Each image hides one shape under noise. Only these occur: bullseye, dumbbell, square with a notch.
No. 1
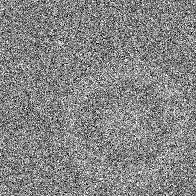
bullseye
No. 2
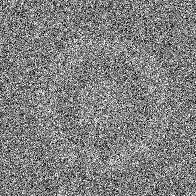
bullseye
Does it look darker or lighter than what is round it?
lighter
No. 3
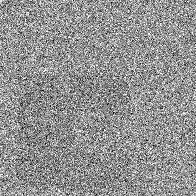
square with a notch
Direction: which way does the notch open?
right
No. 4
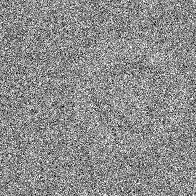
bullseye
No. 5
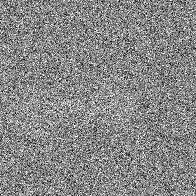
dumbbell
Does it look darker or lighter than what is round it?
lighter
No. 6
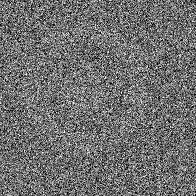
bullseye
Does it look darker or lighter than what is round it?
lighter
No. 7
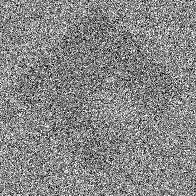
square with a notch
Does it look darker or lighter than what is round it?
darker
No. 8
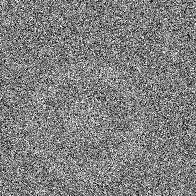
bullseye
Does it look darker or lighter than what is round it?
lighter
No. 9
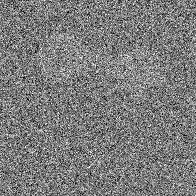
dumbbell
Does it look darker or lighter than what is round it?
lighter
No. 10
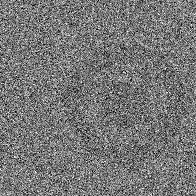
bullseye
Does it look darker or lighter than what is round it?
darker
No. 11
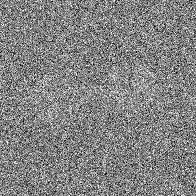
dumbbell
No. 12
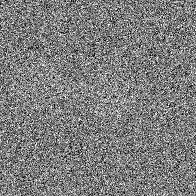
dumbbell
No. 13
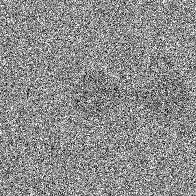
dumbbell
